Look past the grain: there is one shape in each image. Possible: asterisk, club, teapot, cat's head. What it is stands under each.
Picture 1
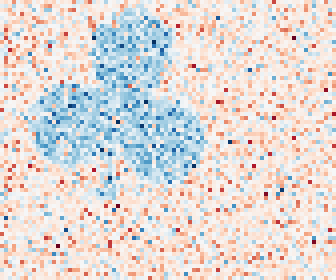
blue club
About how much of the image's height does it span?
two thirds
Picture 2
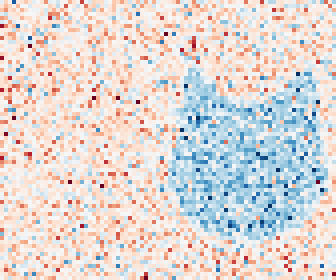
blue cat's head
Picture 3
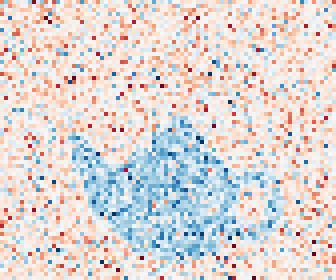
blue teapot
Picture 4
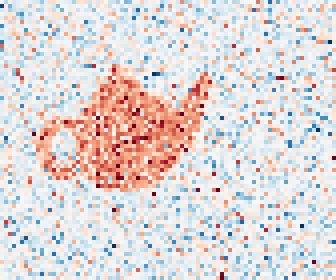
red teapot
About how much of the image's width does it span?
half
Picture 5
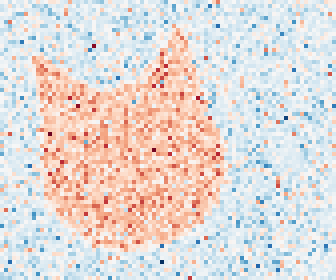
red cat's head
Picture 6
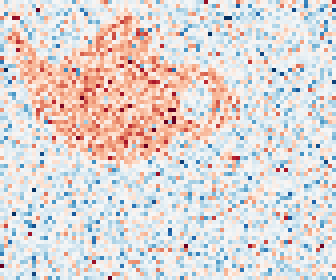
red teapot
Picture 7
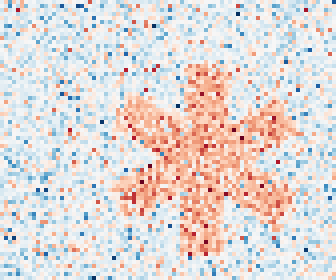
red asterisk
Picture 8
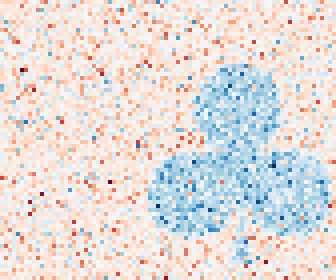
blue club
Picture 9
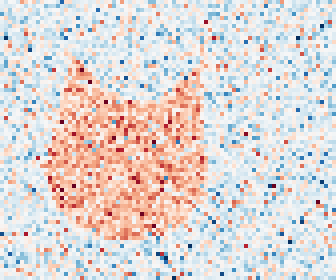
red cat's head
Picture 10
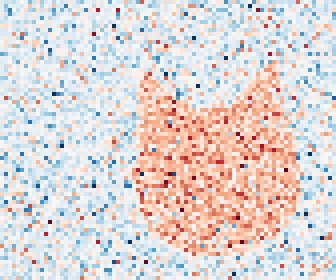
red cat's head
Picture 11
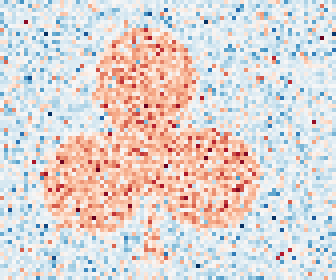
red club
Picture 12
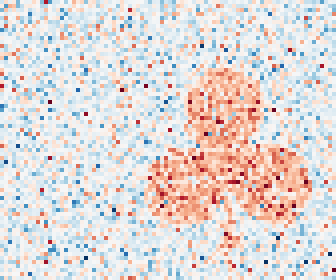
red club
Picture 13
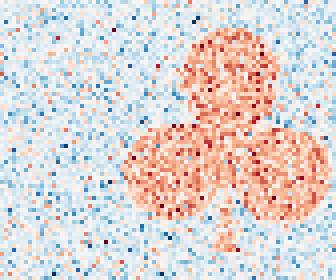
red club
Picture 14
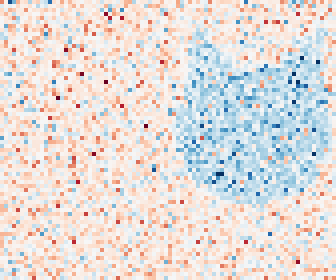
blue cat's head
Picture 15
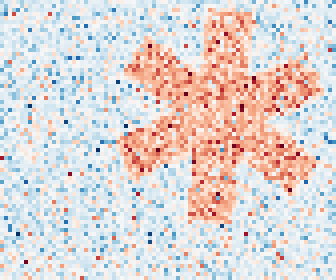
red asterisk
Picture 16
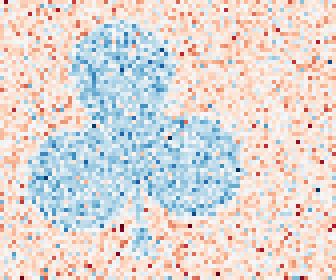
blue club
